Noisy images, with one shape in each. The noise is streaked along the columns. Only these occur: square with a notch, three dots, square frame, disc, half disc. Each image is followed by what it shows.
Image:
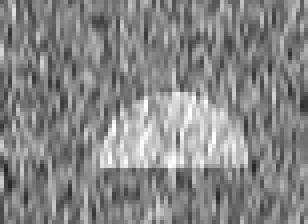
half disc
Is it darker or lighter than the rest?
lighter
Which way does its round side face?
up
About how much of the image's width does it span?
half
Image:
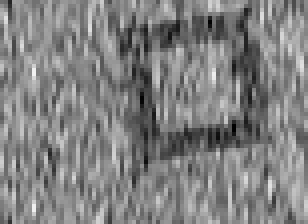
square frame
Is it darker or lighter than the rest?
darker
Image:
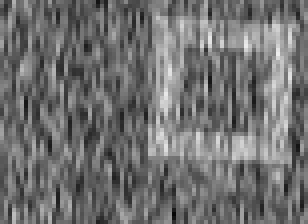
square frame
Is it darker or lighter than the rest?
lighter
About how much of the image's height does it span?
two thirds
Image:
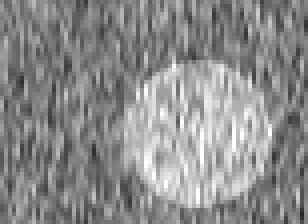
disc
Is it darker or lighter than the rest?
lighter
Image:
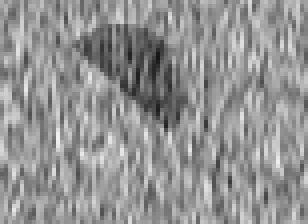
half disc
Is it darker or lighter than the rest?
darker
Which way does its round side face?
up and right
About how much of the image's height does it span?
half
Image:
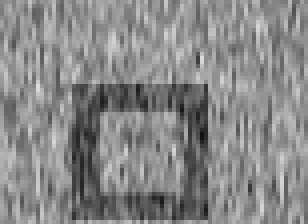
square frame
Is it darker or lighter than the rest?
darker
